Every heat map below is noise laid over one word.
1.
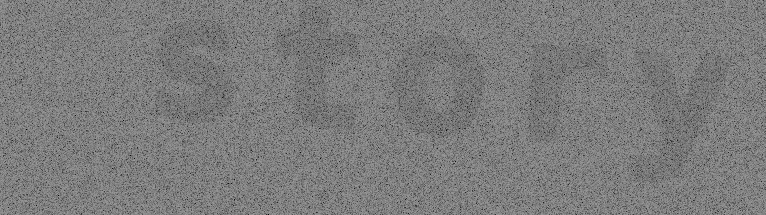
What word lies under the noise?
story
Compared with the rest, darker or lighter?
darker
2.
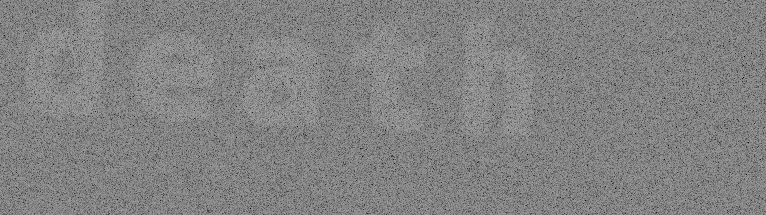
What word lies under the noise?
death
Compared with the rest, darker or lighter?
lighter
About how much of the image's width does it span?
two thirds
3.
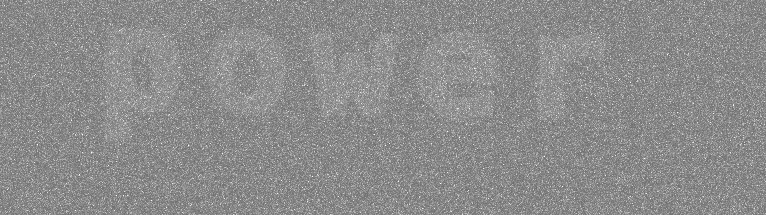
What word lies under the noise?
power
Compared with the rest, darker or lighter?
lighter
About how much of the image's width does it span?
two thirds
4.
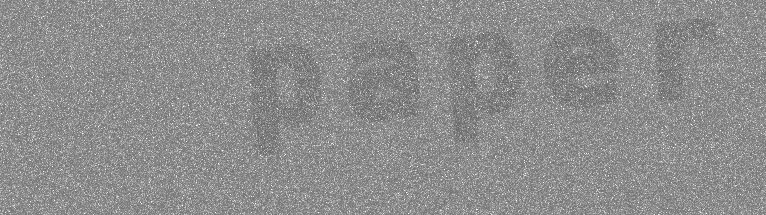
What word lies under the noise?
paper
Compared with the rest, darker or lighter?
darker
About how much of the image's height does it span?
two thirds
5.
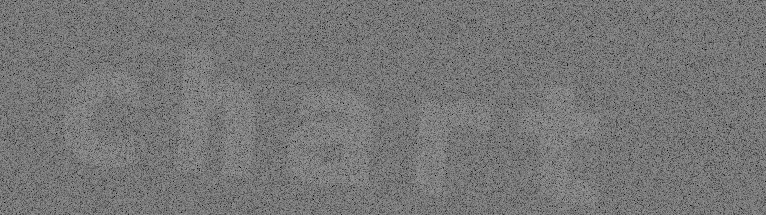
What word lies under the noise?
chart
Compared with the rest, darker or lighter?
lighter
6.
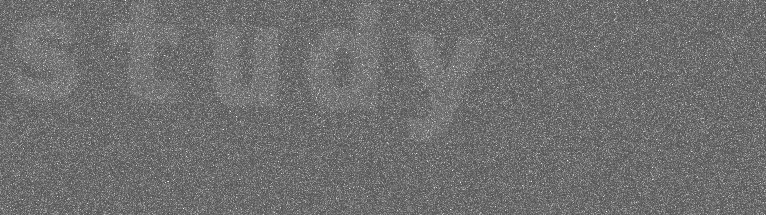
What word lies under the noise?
study
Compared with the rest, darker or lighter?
lighter
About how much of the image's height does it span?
two thirds
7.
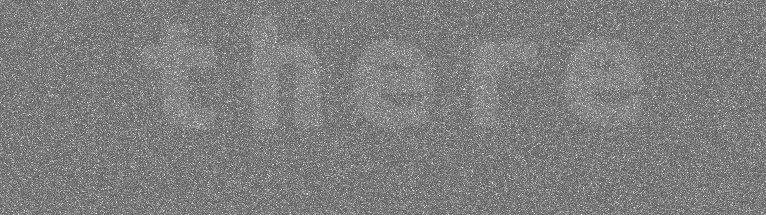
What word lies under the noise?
there
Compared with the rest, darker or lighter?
lighter
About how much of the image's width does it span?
two thirds
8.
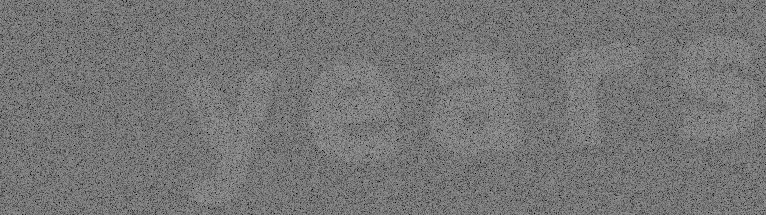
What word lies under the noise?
years
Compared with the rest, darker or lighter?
lighter
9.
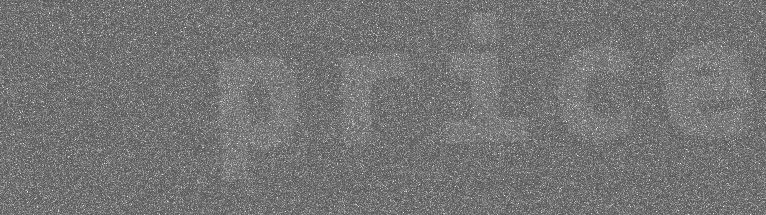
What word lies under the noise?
price
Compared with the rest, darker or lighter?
lighter
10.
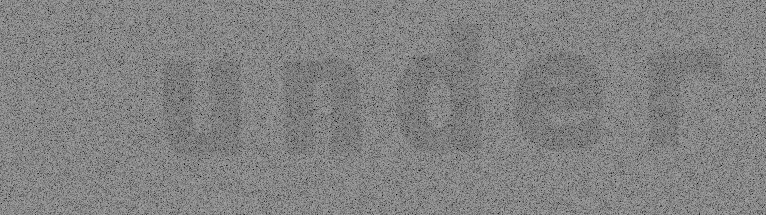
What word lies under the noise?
under
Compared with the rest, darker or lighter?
darker
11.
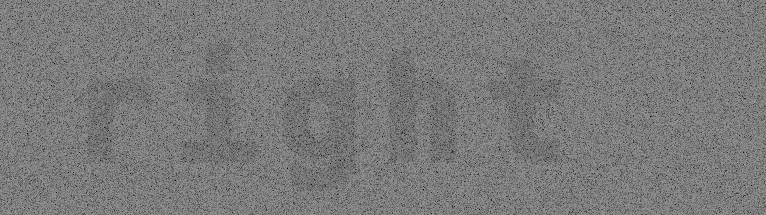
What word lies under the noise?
right
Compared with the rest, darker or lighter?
darker
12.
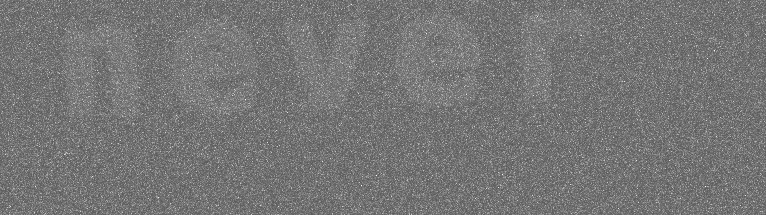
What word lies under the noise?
never
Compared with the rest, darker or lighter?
lighter
